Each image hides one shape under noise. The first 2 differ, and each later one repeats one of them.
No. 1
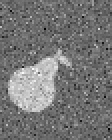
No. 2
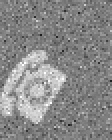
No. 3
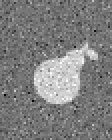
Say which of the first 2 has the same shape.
1
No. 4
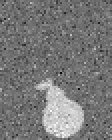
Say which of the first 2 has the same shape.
1
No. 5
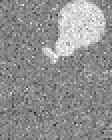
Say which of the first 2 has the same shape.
1
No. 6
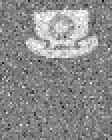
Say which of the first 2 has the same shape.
2
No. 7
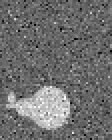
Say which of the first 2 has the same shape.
1
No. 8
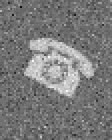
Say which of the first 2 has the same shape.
2
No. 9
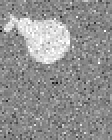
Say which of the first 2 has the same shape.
1
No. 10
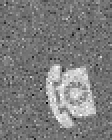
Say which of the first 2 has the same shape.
2
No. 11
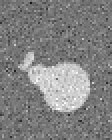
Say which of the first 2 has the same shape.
1
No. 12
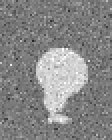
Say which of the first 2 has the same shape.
1
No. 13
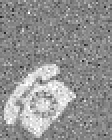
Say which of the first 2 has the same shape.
2
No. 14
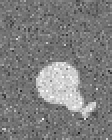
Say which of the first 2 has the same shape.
1
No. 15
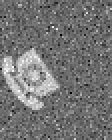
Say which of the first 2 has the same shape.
2
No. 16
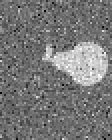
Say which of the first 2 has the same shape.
1
